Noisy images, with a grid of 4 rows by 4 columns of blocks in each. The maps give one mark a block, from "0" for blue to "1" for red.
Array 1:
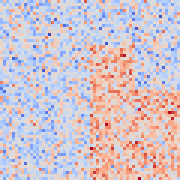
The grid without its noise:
0000
0010
0011
0011
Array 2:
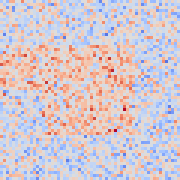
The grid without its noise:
0000
1110
0110
0000
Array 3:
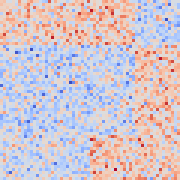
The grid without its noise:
1110
0001
0001
0011
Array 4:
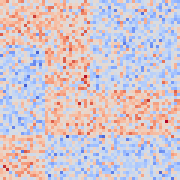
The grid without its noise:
1100
0100
0111
1000
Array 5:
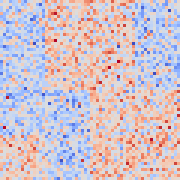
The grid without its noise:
0110
0110
0011
1011
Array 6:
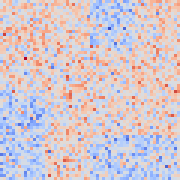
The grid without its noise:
1101
1111
0111
0100
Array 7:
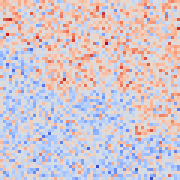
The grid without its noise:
1111
0111
0001
0000
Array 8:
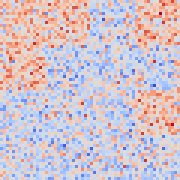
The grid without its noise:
1101
1000
0001
0000
